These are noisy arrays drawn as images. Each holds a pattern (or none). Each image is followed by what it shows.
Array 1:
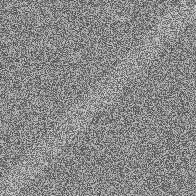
a diagonal band
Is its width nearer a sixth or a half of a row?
a sixth
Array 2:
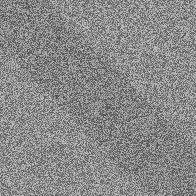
a diagonal band
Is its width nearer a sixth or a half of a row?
a half
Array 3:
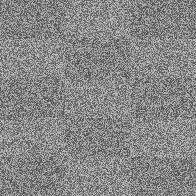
a checkerboard
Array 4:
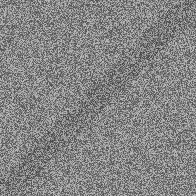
a diagonal band
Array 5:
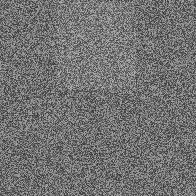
one block
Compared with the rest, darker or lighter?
lighter
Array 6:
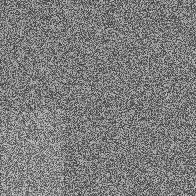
one block
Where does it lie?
bottom left
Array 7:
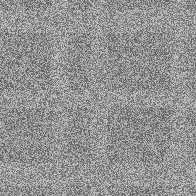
bands of rows crossing bands of columns
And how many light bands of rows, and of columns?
3 and 3
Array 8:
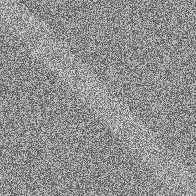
a diagonal band
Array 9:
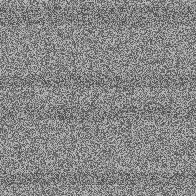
bands of rows
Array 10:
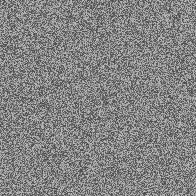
only noise
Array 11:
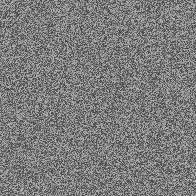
only noise
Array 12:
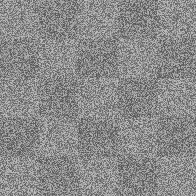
a checkerboard
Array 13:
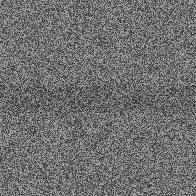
one band of rows
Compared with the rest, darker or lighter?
darker
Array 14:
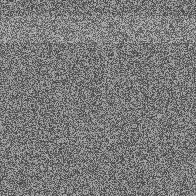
one band of rows
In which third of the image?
top
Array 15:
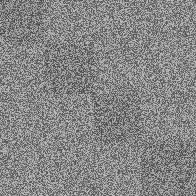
blocks along the diagonal
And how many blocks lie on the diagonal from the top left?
4
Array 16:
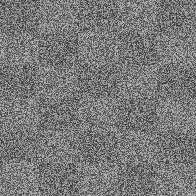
a checkerboard
